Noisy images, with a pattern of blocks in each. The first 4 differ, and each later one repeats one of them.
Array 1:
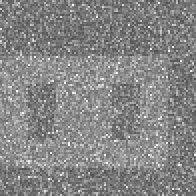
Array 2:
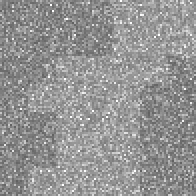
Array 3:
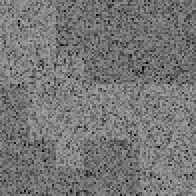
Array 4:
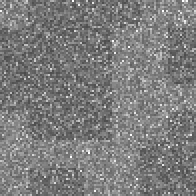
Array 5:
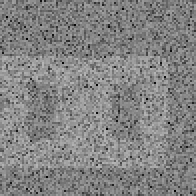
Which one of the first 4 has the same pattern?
1
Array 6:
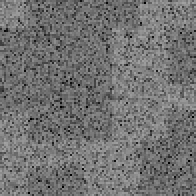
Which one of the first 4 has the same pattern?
4
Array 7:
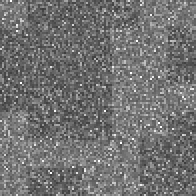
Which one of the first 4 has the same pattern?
4
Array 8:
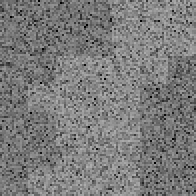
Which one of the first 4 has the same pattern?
2
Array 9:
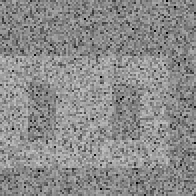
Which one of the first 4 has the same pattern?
1
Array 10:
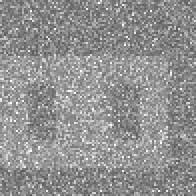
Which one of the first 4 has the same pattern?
1
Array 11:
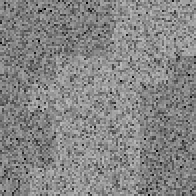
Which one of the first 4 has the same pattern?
2
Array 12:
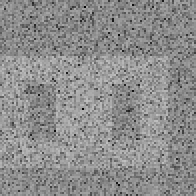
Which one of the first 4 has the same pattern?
1
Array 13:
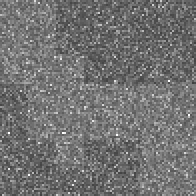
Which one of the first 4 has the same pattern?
3
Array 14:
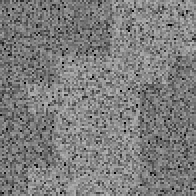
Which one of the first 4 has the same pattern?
2
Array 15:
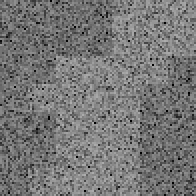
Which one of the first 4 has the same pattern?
2
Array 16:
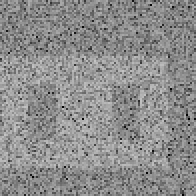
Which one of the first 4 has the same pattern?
1
